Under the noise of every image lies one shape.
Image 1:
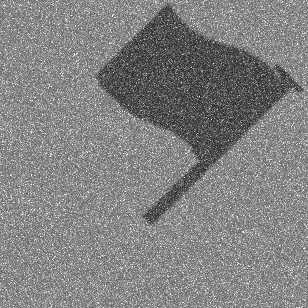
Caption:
dark flag
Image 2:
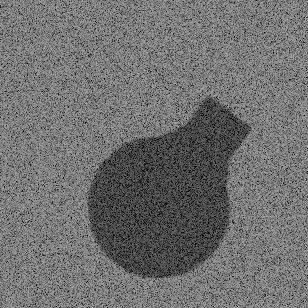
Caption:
dark light bulb
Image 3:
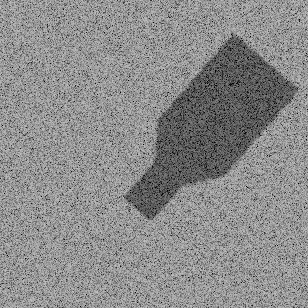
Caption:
dark bottle
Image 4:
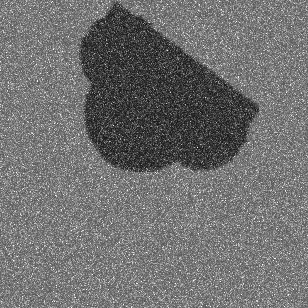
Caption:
dark cloud
